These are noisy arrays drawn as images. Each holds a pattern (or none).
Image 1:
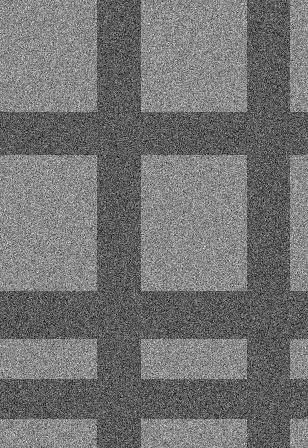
bands of rows crossing bands of columns
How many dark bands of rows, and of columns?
3 and 2
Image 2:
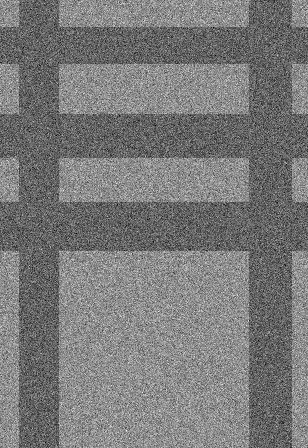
bands of rows crossing bands of columns
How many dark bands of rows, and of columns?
3 and 2
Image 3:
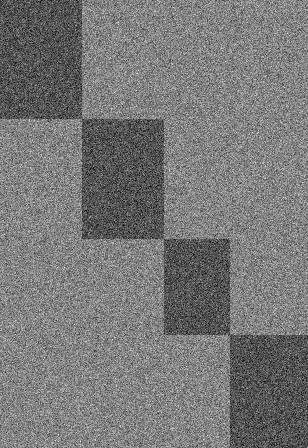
blocks along the diagonal
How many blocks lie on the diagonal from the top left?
4
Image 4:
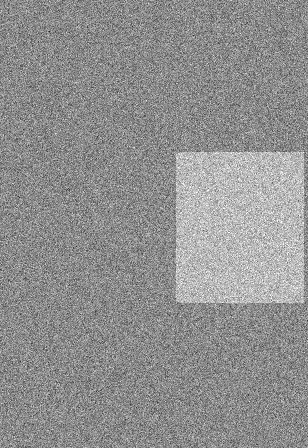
one block
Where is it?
middle right
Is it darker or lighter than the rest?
lighter
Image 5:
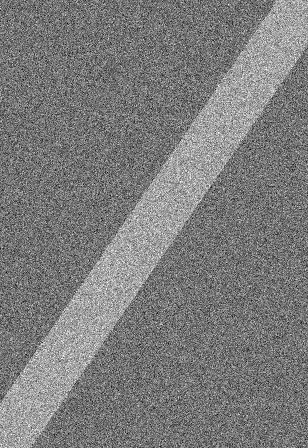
a diagonal band
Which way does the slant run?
bottom left to top right
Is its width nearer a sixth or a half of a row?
a sixth
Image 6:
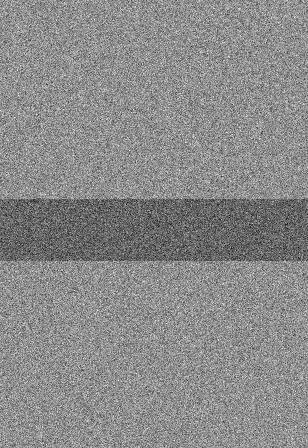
one band of rows
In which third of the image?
middle
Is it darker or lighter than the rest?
darker
